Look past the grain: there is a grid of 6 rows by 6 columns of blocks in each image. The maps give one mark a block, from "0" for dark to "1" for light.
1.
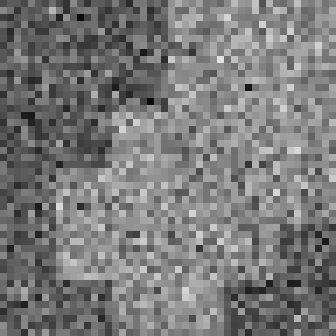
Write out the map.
0 0 0 1 1 1
0 0 0 1 1 1
0 0 1 1 1 1
0 1 1 1 1 1
0 1 1 1 1 0
0 0 1 1 0 0
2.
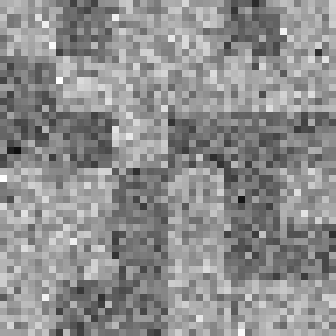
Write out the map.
1 0 1 1 0 1
0 1 1 1 1 1
0 0 1 0 0 0
1 1 0 1 0 1
1 1 0 1 0 0
1 0 0 1 1 1
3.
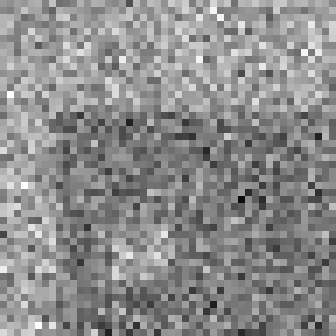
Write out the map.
1 1 1 1 1 1
1 1 1 1 1 1
1 0 0 0 0 0
1 0 0 0 0 0
1 0 1 0 0 0
1 0 0 0 0 0
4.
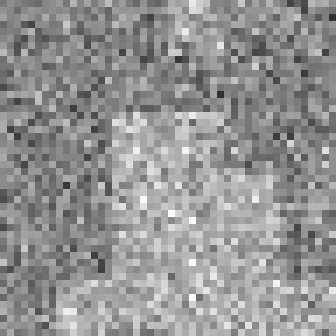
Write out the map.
0 0 0 1 0 0
0 0 0 0 0 0
0 0 1 1 0 0
0 0 1 1 1 0
0 0 1 1 1 0
0 1 1 1 1 1
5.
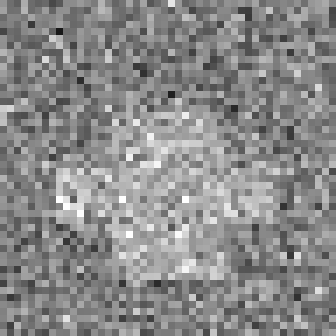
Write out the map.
0 0 0 0 0 0
0 0 0 0 0 0
0 0 1 1 0 0
0 1 1 1 1 0
0 0 1 1 0 0
0 0 0 0 0 0
